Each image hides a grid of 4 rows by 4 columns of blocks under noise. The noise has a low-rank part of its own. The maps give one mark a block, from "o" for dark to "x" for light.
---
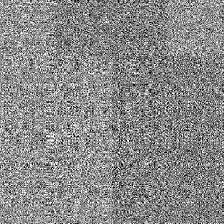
xoox
xxoo
xxoo
xxoo
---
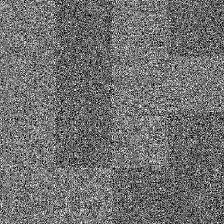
xoxo
xoxx
xoxo
xxoo
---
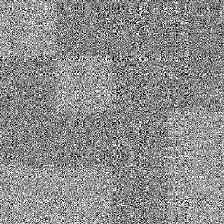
xooo
oxoo
ooox
xxox
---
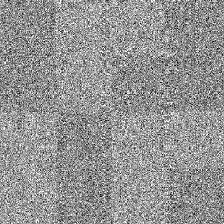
oxxo
oxoo
xoxx
xoxo
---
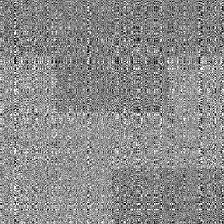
oooo
xoox
xxxx
xxoo
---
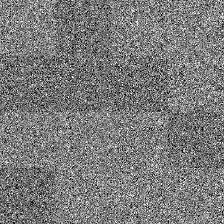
xoxx
ooox
xxxo
oxxx
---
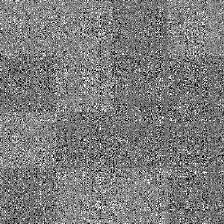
xxox
oxoo
xooo
oxxo
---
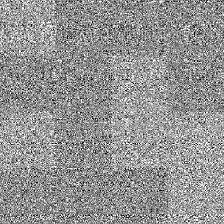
xooo
ooxo
xoxx
ooox
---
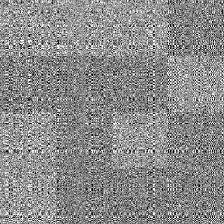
xxxo
ooox
xoxo
xooo
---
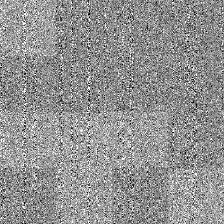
xooo
oooo
xxxo
oxox
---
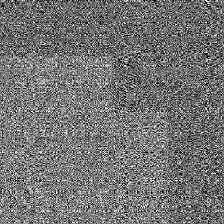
oooo
xxoo
xxxo
xxxo
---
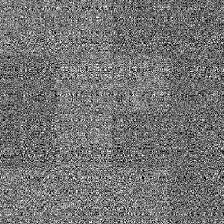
xxoo
oxxo
oxoo
xxxo
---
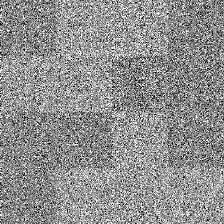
oxxo
xxoo
ooxo
oxxx
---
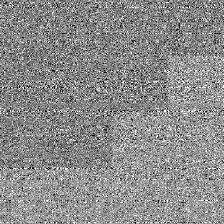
oooo
ooox
ooxx
xxxx
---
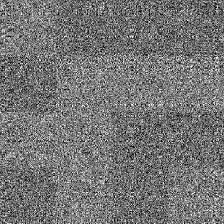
xooo
oxxx
xxoo
oxox
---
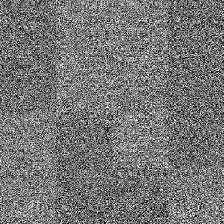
oxxo
oxxo
xoxo
xoox
